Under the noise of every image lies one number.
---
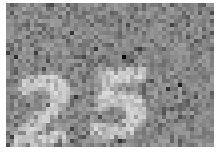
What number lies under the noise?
25
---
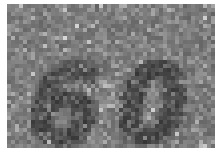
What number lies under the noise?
60
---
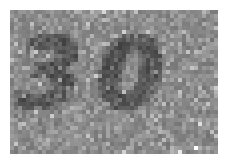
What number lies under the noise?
30
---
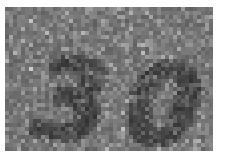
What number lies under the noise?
30
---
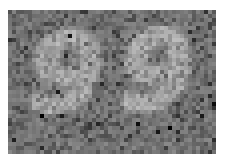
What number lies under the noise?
99
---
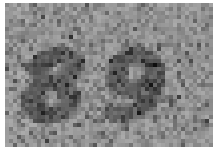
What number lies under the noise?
89
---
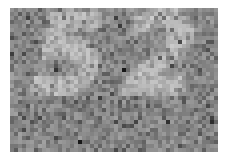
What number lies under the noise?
52
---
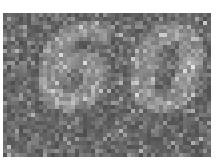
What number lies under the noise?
60
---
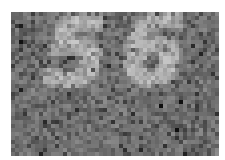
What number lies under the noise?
56
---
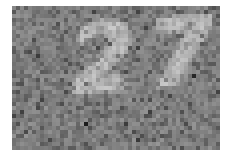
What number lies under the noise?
27
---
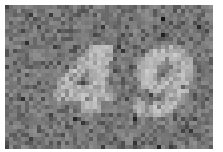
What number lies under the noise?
49
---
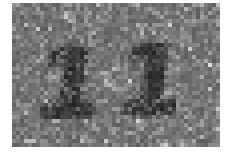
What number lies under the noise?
11
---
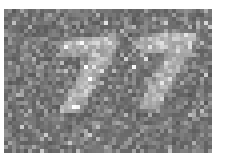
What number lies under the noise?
77
